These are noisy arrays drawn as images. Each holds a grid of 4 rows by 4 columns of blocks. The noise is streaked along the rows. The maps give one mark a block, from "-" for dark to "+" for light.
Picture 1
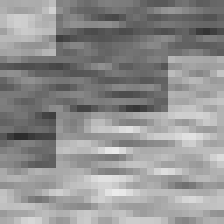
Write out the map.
+ - - -
- - - +
- + + +
+ + + +
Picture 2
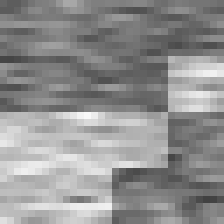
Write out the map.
- - - -
- - - +
+ + + -
+ + - -
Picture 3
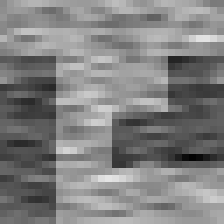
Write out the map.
+ + + +
- + + -
- + - -
- + + +
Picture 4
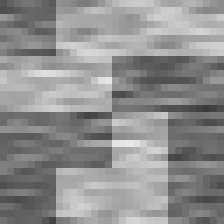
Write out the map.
- + + +
+ + - -
- - + -
- + + -
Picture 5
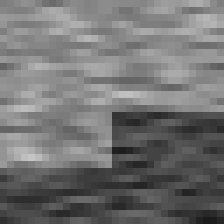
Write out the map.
+ + + +
+ + + +
+ + - -
- - - -
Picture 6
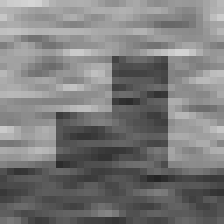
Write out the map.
+ + + +
+ + - +
+ - - +
- - - -
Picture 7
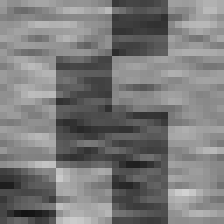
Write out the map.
+ + - +
+ - + +
+ - - +
- + - +
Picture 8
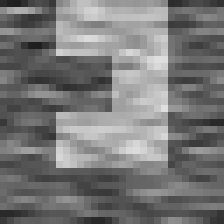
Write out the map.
- + + -
- - + -
- + + -
- - - -
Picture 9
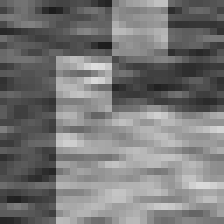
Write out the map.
- - + -
- + - -
- + + +
- + + +
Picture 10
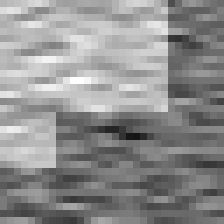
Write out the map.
+ + + -
+ + + -
+ - - -
- - - -
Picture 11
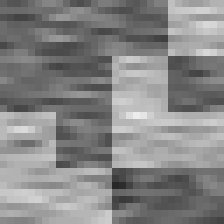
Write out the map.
- - - +
- - + -
+ - + +
+ + - -
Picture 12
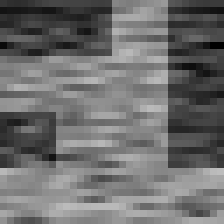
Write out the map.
- - + -
+ + + -
- + + -
+ + + +
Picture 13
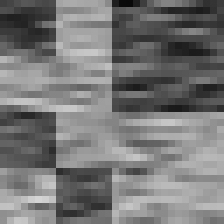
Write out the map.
- + - -
+ + - -
- + + +
+ - + +
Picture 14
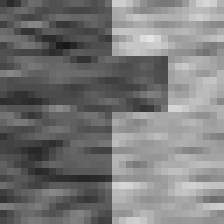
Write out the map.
- - + +
- - - +
- - + +
- - + +
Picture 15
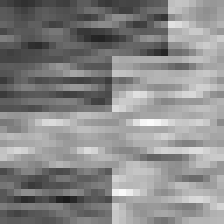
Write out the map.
- - - +
- - + +
+ + + +
- - + +
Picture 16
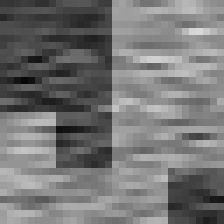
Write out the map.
- - + +
- - + +
+ - + +
+ + + -
